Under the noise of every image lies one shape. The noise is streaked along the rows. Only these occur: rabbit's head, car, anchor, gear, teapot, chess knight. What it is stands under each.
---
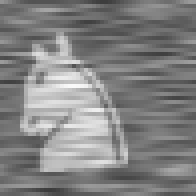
chess knight
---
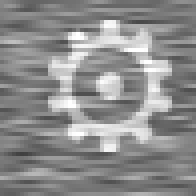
gear
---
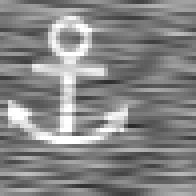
anchor
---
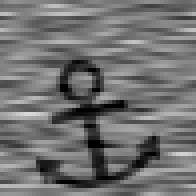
anchor
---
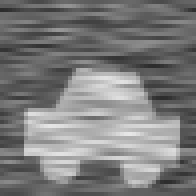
car
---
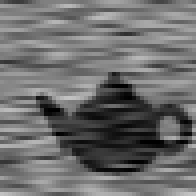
teapot
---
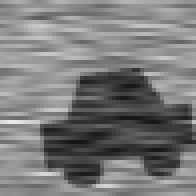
car
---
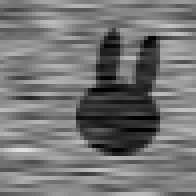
rabbit's head
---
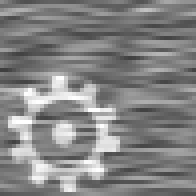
gear
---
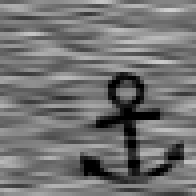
anchor
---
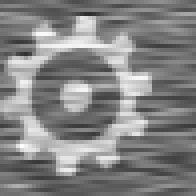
gear
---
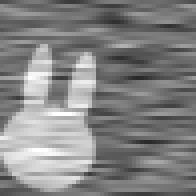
rabbit's head
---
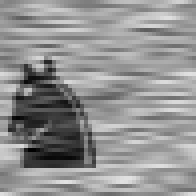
chess knight
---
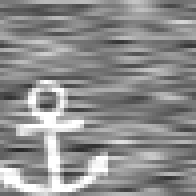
anchor
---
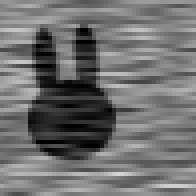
rabbit's head
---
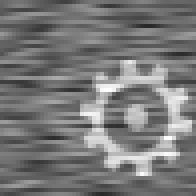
gear
